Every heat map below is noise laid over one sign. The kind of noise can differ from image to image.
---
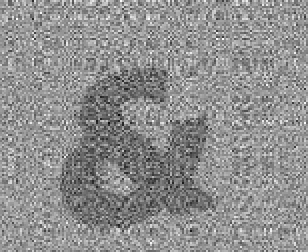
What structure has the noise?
low rank plus noise
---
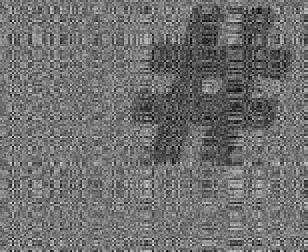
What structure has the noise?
low rank plus noise
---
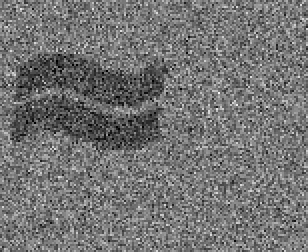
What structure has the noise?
independent entries
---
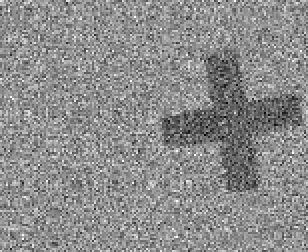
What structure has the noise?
low rank plus noise
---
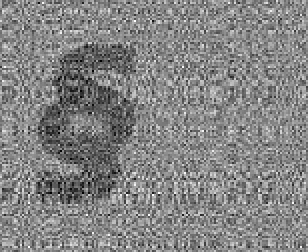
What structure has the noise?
low rank plus noise
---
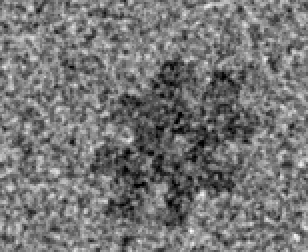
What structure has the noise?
blotchy
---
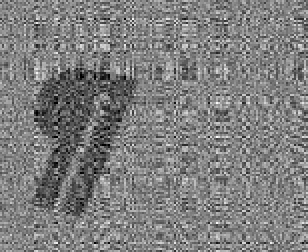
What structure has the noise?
low rank plus noise
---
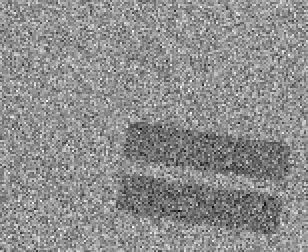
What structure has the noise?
independent entries
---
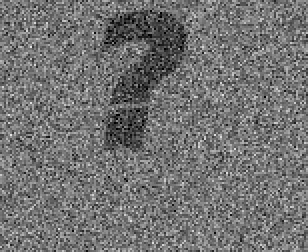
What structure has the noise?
independent entries
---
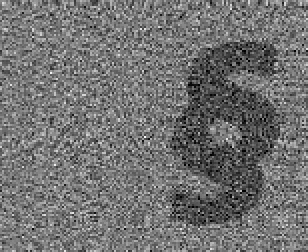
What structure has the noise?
low rank plus noise
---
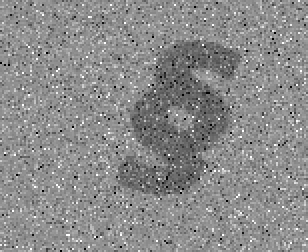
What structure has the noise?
heavy tails
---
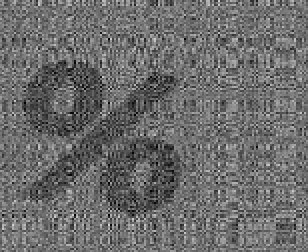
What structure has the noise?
low rank plus noise
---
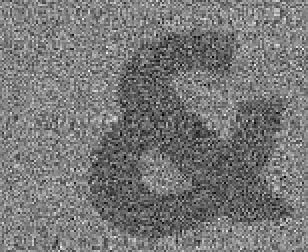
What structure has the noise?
low rank plus noise
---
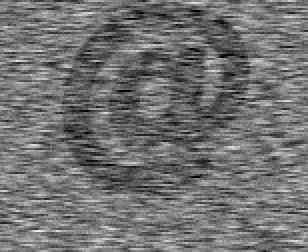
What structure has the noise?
streaked along the rows
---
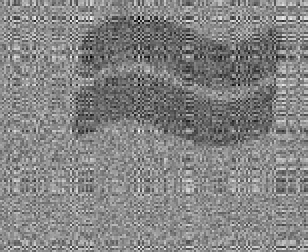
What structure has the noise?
low rank plus noise
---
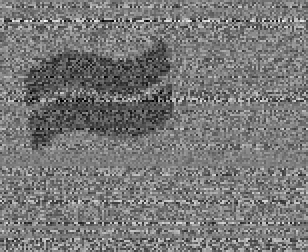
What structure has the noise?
rows of uneven size
